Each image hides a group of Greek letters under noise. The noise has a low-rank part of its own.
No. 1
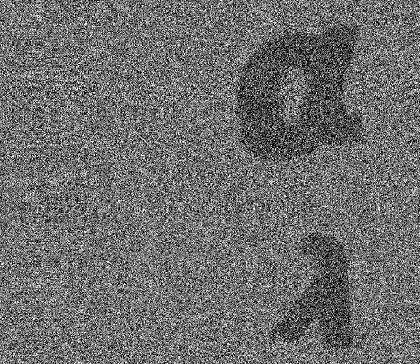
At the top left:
nothing
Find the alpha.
top right
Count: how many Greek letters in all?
2
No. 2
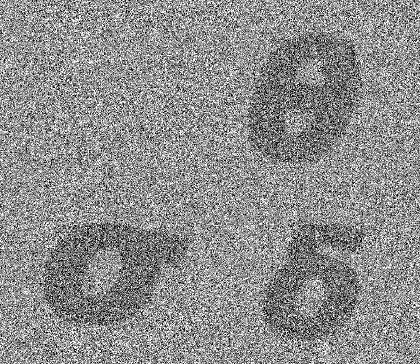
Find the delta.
bottom right
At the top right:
theta
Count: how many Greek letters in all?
3
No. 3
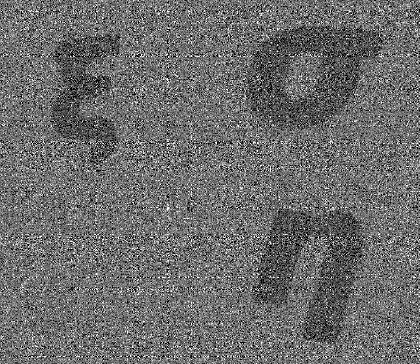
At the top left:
xi
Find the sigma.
top right
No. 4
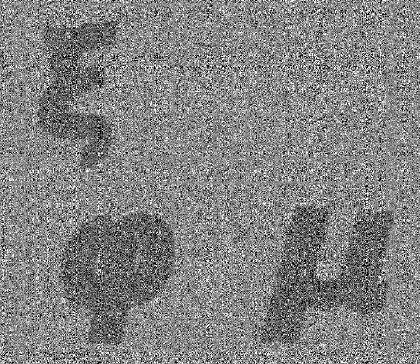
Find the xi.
top left
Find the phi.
bottom left
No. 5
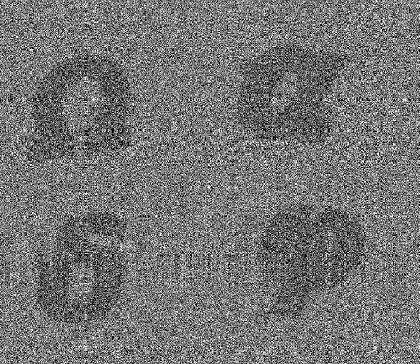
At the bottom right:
phi
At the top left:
omega
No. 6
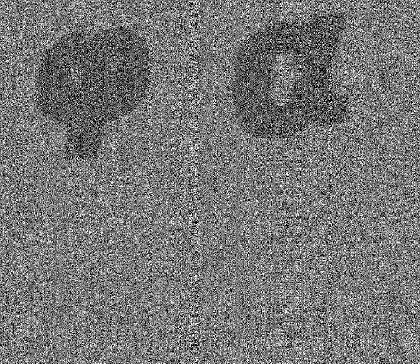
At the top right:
alpha
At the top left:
phi
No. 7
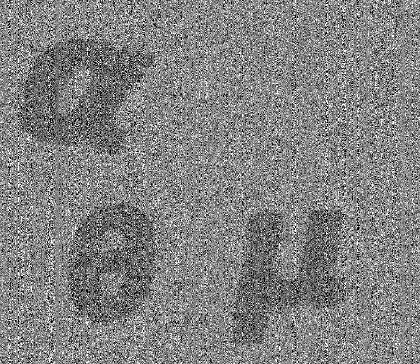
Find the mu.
bottom right
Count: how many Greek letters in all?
3
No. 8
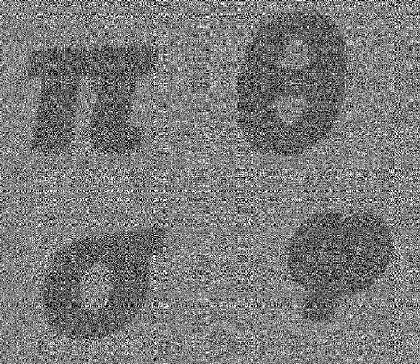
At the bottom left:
sigma
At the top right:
theta
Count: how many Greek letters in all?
4
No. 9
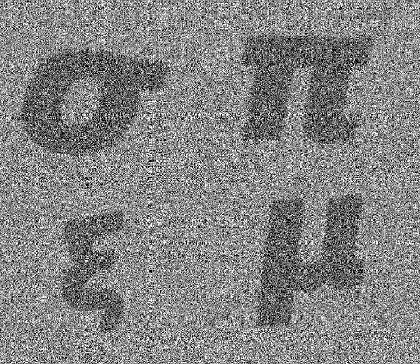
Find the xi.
bottom left
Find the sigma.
top left
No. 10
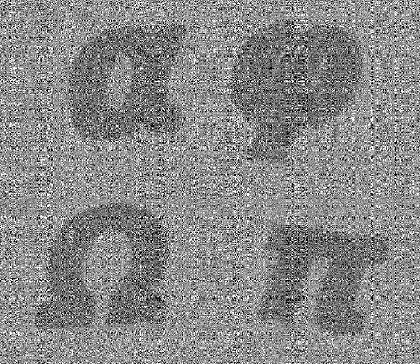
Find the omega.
bottom left
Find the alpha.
top left
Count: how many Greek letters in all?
4
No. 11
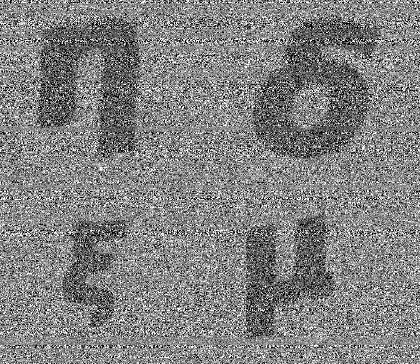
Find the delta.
top right
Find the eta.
top left
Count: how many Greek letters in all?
4
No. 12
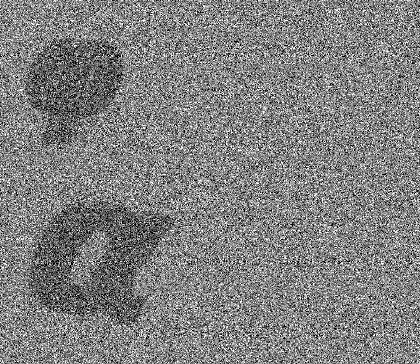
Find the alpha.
bottom left
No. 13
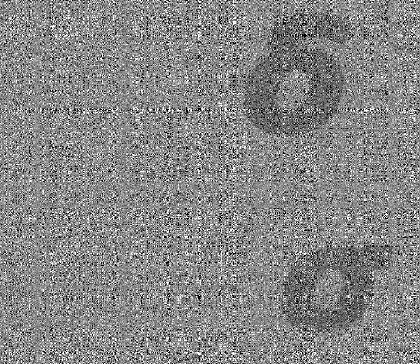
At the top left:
nothing
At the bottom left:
nothing
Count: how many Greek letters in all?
2
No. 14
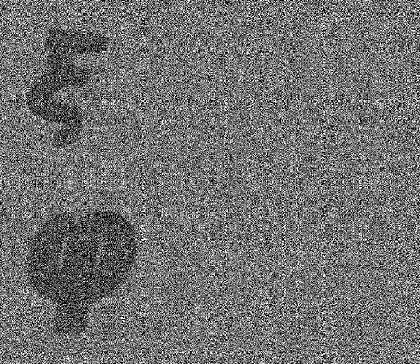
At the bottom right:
nothing
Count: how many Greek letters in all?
2
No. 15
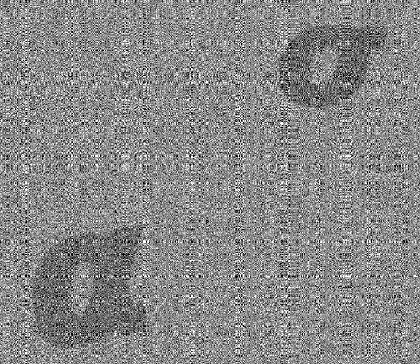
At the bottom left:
alpha
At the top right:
sigma
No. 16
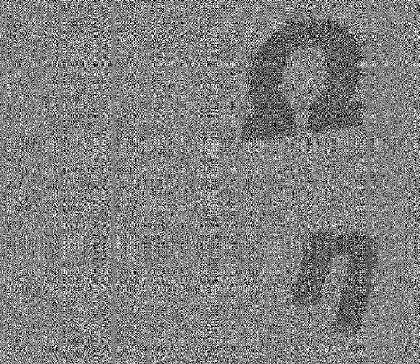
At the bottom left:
nothing
